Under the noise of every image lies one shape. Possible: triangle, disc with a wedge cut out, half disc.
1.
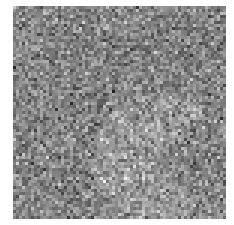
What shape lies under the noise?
disc with a wedge cut out
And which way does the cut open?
right
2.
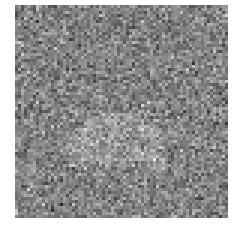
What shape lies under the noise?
half disc
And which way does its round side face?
up
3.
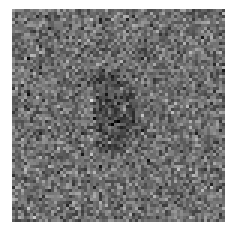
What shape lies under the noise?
half disc
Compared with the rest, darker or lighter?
darker
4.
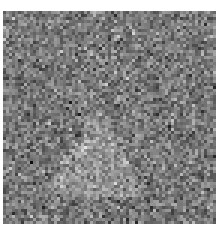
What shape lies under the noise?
triangle
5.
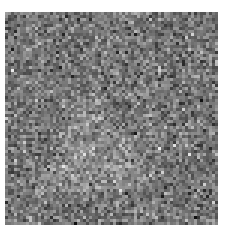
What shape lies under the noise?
triangle
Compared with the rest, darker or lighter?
lighter
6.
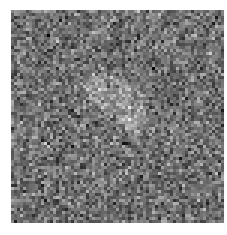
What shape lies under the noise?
half disc
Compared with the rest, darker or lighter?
lighter
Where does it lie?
centre
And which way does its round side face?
up and right
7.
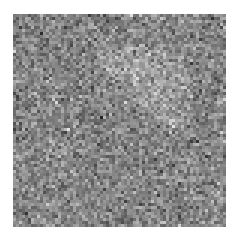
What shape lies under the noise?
half disc
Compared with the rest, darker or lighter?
lighter
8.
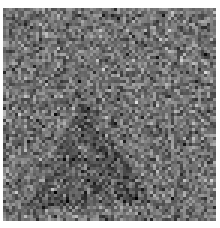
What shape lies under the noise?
triangle
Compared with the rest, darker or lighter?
darker
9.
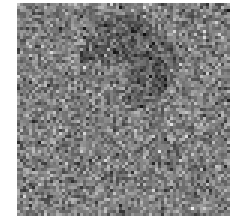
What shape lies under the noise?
disc with a wedge cut out
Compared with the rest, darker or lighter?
darker
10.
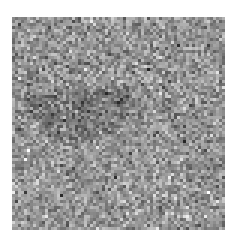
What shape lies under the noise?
half disc
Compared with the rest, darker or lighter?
darker
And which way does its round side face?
down
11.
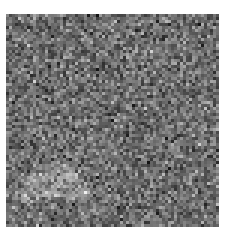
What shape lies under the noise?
half disc
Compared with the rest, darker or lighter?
lighter
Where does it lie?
bottom left
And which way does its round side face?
up
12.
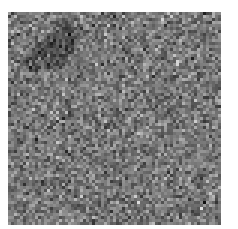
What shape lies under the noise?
half disc
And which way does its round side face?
down and right
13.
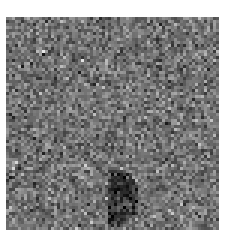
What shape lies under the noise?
half disc
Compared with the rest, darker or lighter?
darker
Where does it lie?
bottom middle
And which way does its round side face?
right
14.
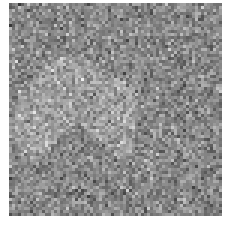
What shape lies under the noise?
disc with a wedge cut out
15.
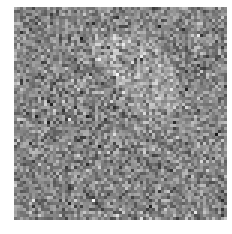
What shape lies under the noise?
half disc
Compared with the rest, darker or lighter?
lighter
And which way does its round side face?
up and right
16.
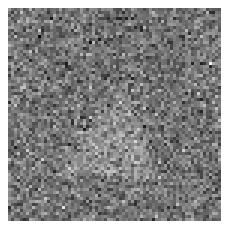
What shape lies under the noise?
triangle
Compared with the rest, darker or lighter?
lighter
